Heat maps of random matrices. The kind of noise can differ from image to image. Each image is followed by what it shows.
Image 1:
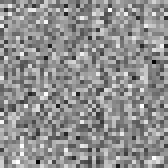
low rank plus noise
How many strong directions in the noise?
five to eight
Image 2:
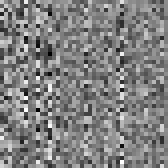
columns of uneven size
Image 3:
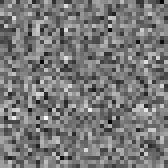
low rank plus noise
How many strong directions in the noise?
five to eight
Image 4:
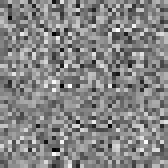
low rank plus noise
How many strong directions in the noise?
three or four
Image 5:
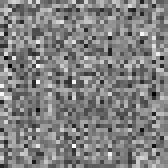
low rank plus noise
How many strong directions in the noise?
five to eight
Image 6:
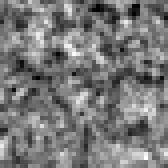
blotchy
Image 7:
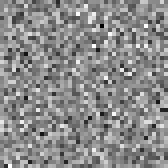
independent entries
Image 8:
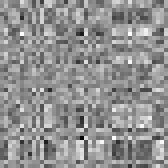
low rank plus noise
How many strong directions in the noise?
one
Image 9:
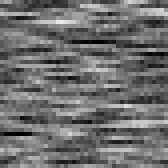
streaked along the rows
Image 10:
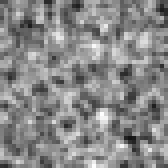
blotchy
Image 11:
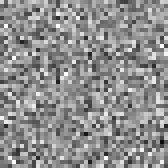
independent entries
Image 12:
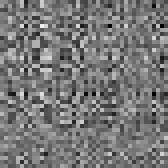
low rank plus noise
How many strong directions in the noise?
two
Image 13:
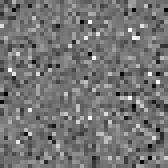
heavy tails
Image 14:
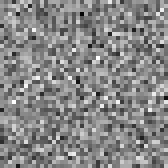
independent entries
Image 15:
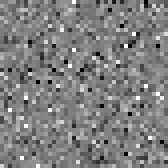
heavy tails
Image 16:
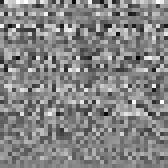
rows of uneven size
